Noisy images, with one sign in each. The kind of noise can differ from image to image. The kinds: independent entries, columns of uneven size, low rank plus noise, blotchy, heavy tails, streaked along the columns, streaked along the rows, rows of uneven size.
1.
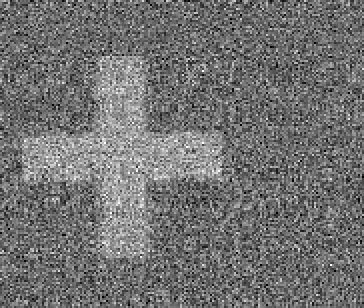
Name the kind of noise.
low rank plus noise
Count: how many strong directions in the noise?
five to eight
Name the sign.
plus sign
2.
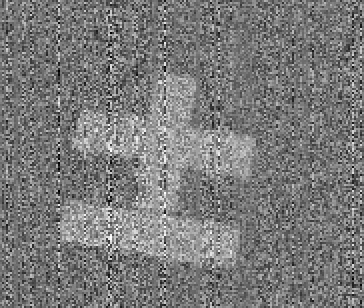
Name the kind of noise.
columns of uneven size
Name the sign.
plus-minus sign
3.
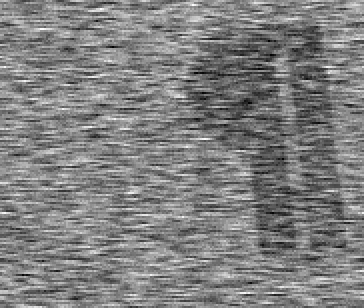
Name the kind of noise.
streaked along the rows
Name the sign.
pilcrow
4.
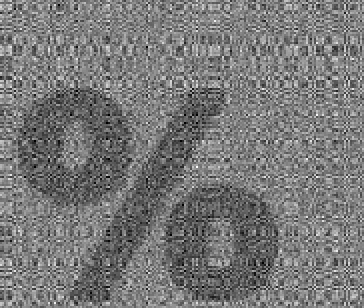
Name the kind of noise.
low rank plus noise
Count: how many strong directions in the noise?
one
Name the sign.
percent sign
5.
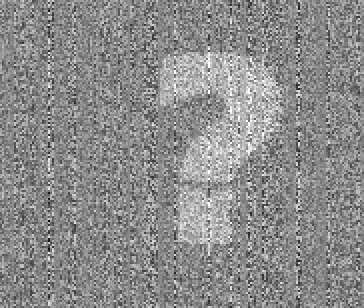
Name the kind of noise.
columns of uneven size
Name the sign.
question mark
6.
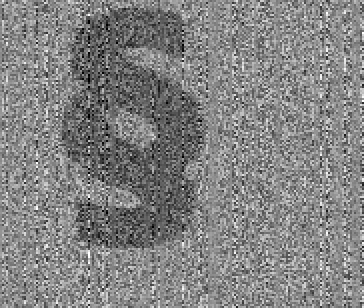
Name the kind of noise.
columns of uneven size
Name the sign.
section sign
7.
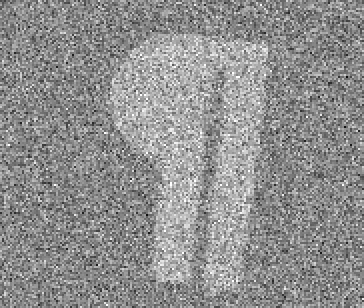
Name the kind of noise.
independent entries
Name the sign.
pilcrow
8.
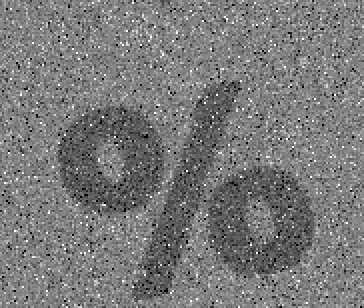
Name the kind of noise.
heavy tails
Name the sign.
percent sign
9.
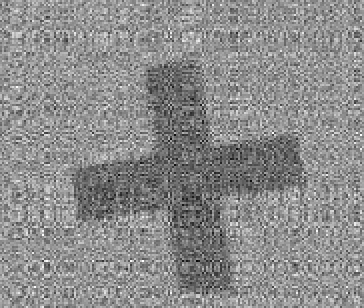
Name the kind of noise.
low rank plus noise
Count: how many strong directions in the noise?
two
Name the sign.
plus sign
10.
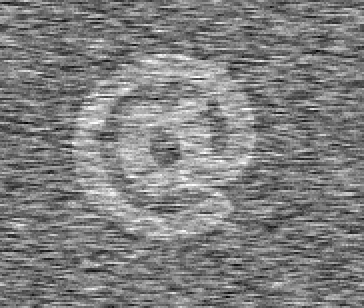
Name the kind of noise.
streaked along the rows
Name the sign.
at sign
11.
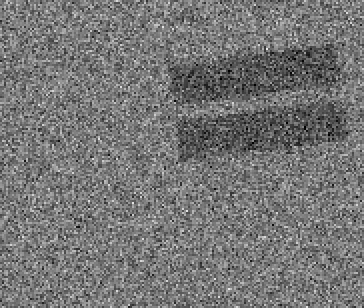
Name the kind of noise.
independent entries
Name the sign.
equals sign
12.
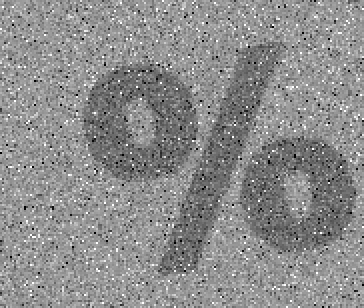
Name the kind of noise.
heavy tails
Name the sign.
percent sign
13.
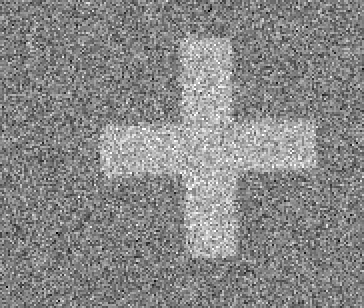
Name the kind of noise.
independent entries
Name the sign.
plus sign
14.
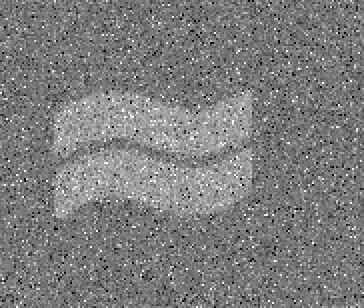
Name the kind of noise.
heavy tails
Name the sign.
approximately sign
